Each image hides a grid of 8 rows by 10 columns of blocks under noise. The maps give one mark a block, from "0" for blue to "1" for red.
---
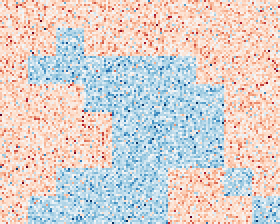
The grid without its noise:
1 1 1 1 1 1 1 1 1 1
1 1 0 1 1 1 1 1 1 1
1 0 0 0 0 0 0 1 1 1
1 1 1 0 0 0 0 0 1 1
1 1 1 1 0 0 0 0 1 1
1 1 1 1 0 0 0 0 1 1
1 1 0 0 0 0 1 1 0 1
1 0 0 0 0 0 1 1 1 0
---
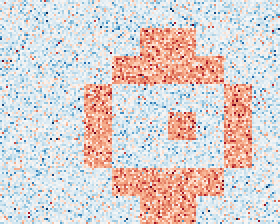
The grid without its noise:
0 0 0 0 0 0 0 0 0 0
0 0 0 0 0 1 1 0 0 0
0 0 0 0 1 1 1 1 0 0
0 0 0 1 0 0 0 0 1 0
0 0 0 1 0 0 1 0 1 0
0 0 0 1 0 0 0 0 1 0
0 0 0 0 1 1 1 1 0 0
0 0 0 0 0 1 1 0 0 0
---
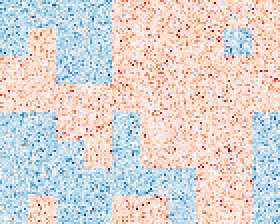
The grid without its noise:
0 0 0 0 1 1 1 1 1 1
0 1 0 0 1 1 1 1 0 1
1 1 0 0 1 1 1 1 1 1
1 1 1 1 1 1 1 1 1 1
0 0 1 1 0 1 1 1 1 0
0 0 0 1 0 1 1 1 1 0
0 0 0 0 0 0 0 1 1 0
0 1 0 0 1 1 0 1 1 0
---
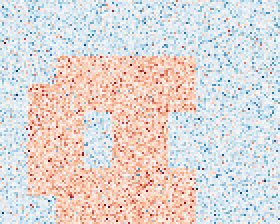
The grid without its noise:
0 0 0 0 0 0 0 0 0 0
0 0 0 0 0 0 0 0 0 0
0 0 1 1 1 1 1 0 0 0
0 1 1 1 1 1 1 0 0 0
0 1 1 0 1 1 0 0 0 0
0 1 1 0 1 1 0 0 0 0
0 1 1 1 1 1 1 0 0 0
0 0 1 1 1 1 1 0 0 0
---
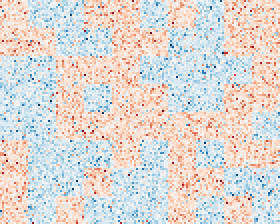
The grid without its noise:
1 0 0 1 1 0 1 0 1 1
1 1 0 0 1 1 0 0 1 1
0 0 1 1 1 0 0 0 0 1
0 0 1 0 1 1 0 0 1 1
0 0 1 1 1 1 1 1 1 0
1 0 0 0 1 0 1 0 1 1
1 0 0 1 0 0 1 1 0 0
1 0 1 0 0 0 1 0 1 0
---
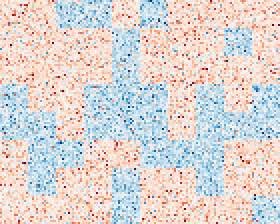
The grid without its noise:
1 1 0 0 1 0 1 1 1 1
1 1 1 1 0 1 1 1 0 1
1 1 1 1 0 1 1 1 1 1
0 1 1 0 0 0 1 0 1 0
0 0 1 0 0 0 1 0 0 0
1 0 0 1 1 0 0 0 1 1
1 0 1 1 0 1 1 0 1 1
1 1 1 1 0 1 1 1 1 0
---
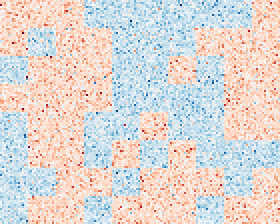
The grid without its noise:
1 1 1 0 0 0 0 0 0 1
1 0 1 1 0 0 0 1 1 1
0 1 1 1 0 0 1 0 1 1
1 1 1 1 0 0 0 0 1 1
0 1 1 0 0 1 0 0 1 1
0 1 1 0 1 0 1 0 0 0
0 0 1 1 0 1 1 1 0 1
0 1 1 0 1 1 1 0 1 1
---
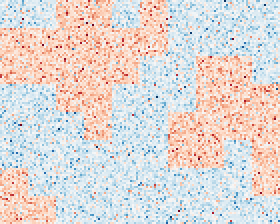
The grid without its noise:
0 0 1 1 0 1 0 0 0 0
1 1 1 1 1 1 0 0 0 0
1 1 1 1 1 0 0 1 1 0
0 0 1 1 0 0 0 1 1 1
0 0 0 1 0 0 1 1 1 1
0 0 0 0 0 0 1 1 0 1
1 0 0 0 0 0 0 0 0 1
1 1 0 0 0 0 0 0 0 0
